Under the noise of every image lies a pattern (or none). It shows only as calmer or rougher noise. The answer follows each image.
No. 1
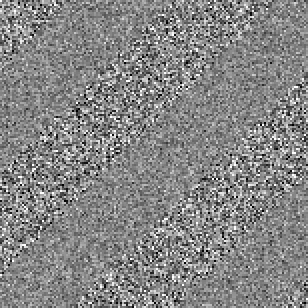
diagonal stripes
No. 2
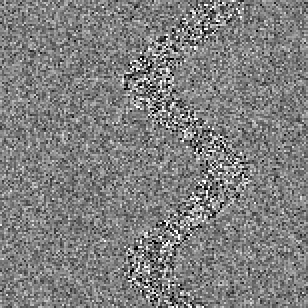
a wavy band
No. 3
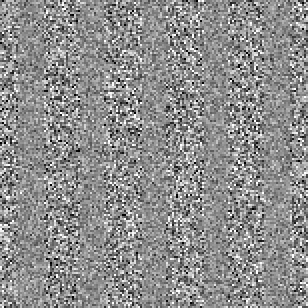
vertical stripes
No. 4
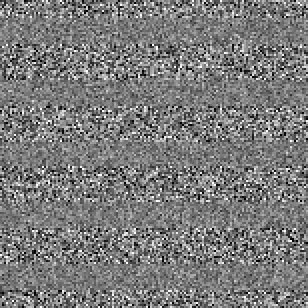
horizontal stripes
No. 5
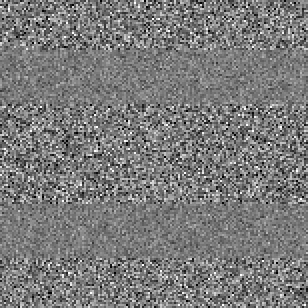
horizontal stripes
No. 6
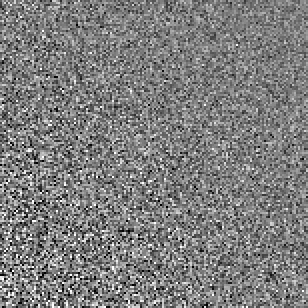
a smooth slope
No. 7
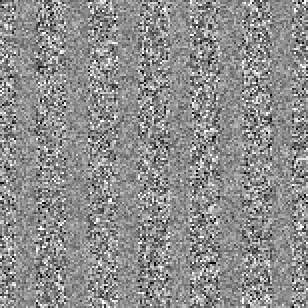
vertical stripes
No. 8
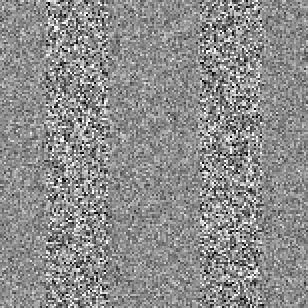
vertical stripes
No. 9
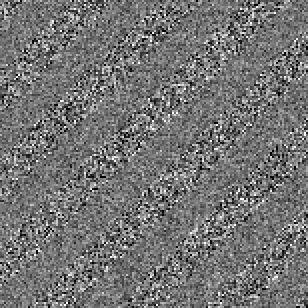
diagonal stripes
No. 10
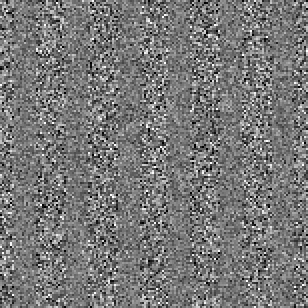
vertical stripes
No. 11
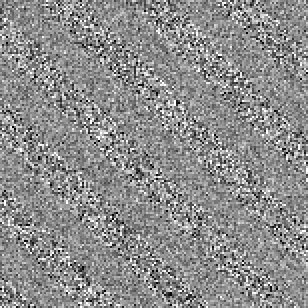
diagonal stripes
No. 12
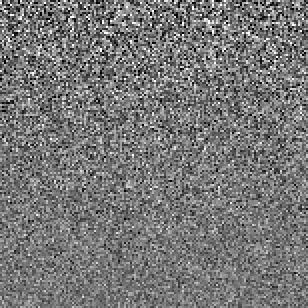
a smooth slope
